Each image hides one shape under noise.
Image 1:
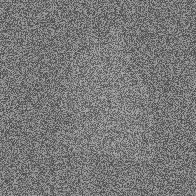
light chess knight
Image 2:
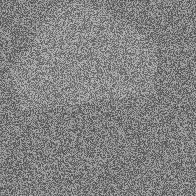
light cloud
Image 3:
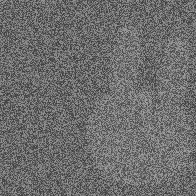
light rabbit's head
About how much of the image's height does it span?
nearly all
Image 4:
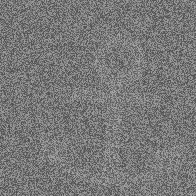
light anchor
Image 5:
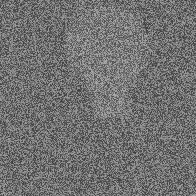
light light bulb
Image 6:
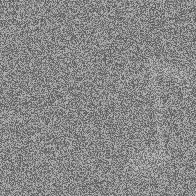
light musical note
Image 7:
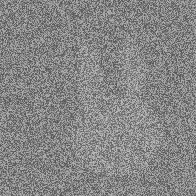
light rabbit's head
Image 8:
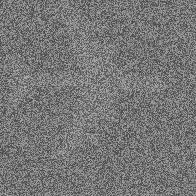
light airplane
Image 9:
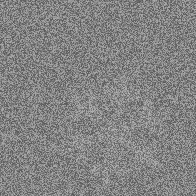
light snowflake
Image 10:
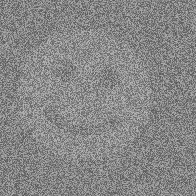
light smiling face
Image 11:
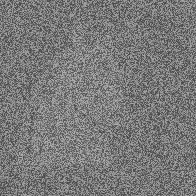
light chess knight
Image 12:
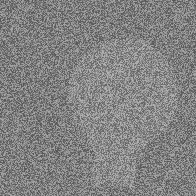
light light bulb
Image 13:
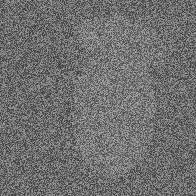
light footprint
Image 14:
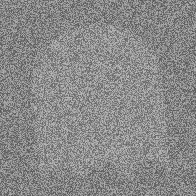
light ghost
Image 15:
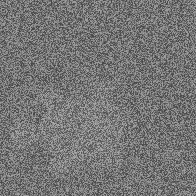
light turtle
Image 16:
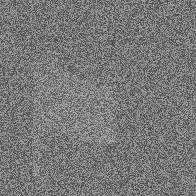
light flag
